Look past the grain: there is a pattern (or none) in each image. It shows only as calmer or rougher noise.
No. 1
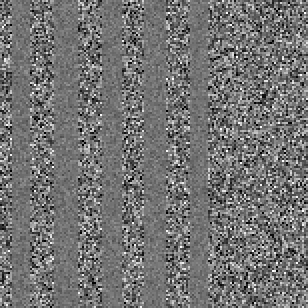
bands of columns
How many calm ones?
5
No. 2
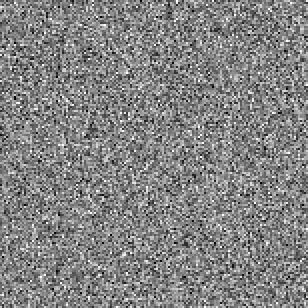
only noise
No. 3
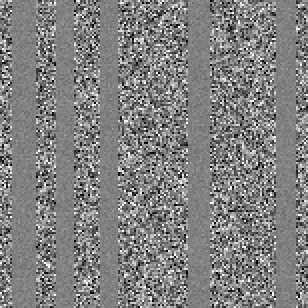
bands of columns
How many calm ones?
5
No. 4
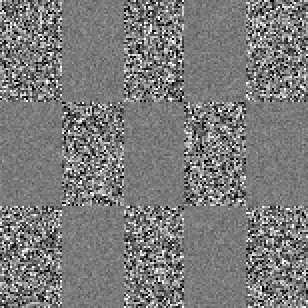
a checkerboard
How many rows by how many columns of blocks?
3 by 5
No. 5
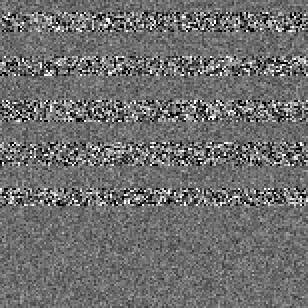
bands of rows
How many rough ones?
5
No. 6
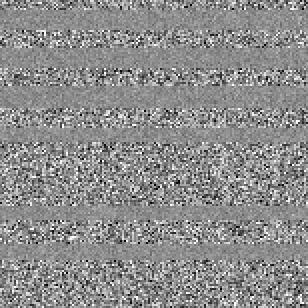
bands of rows
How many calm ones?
6
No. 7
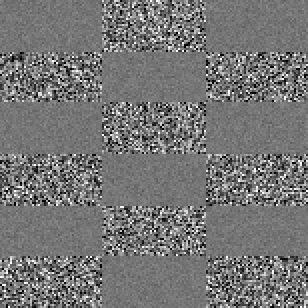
a checkerboard
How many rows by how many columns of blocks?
6 by 3
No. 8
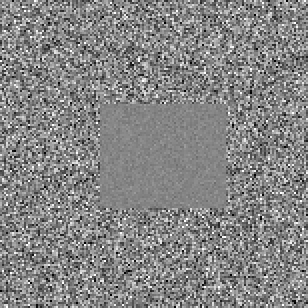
one block
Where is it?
centre
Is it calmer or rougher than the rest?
calmer
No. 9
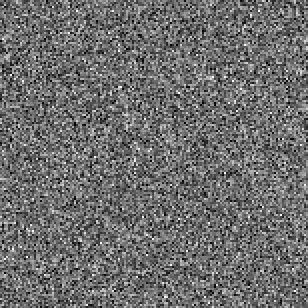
only noise
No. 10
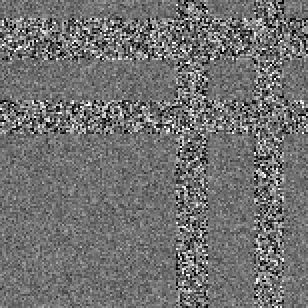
bands of rows crossing bands of columns
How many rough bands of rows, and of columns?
2 and 2
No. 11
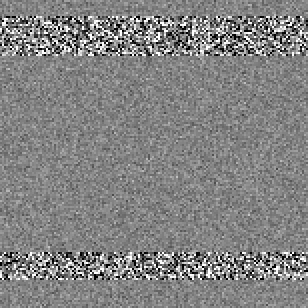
bands of rows
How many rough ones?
2
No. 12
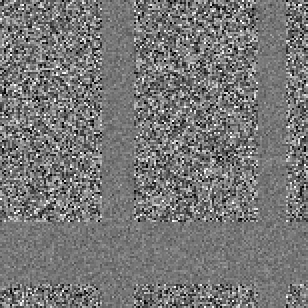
bands of rows crossing bands of columns
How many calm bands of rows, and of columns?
1 and 2
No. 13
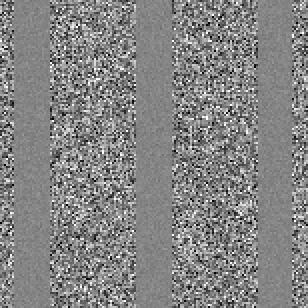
bands of columns
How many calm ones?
3
